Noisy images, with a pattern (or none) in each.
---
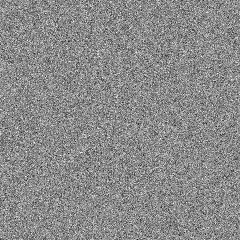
only noise
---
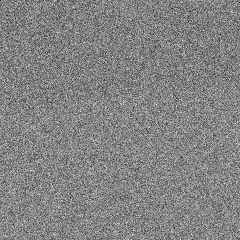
a sharp edge
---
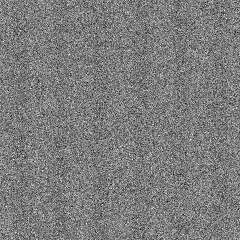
vertical stripes
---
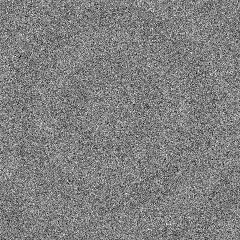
rings round one point
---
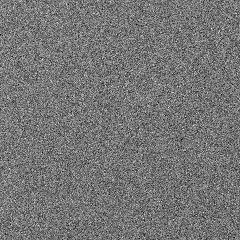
a smooth slope
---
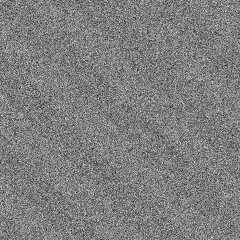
diagonal stripes
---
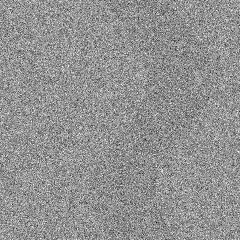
a wavy band
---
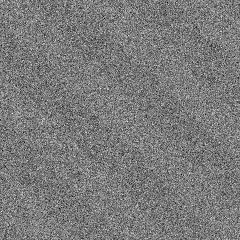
diagonal stripes
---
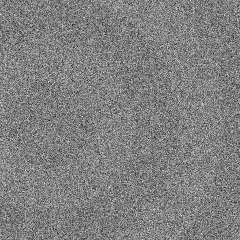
rings round one point
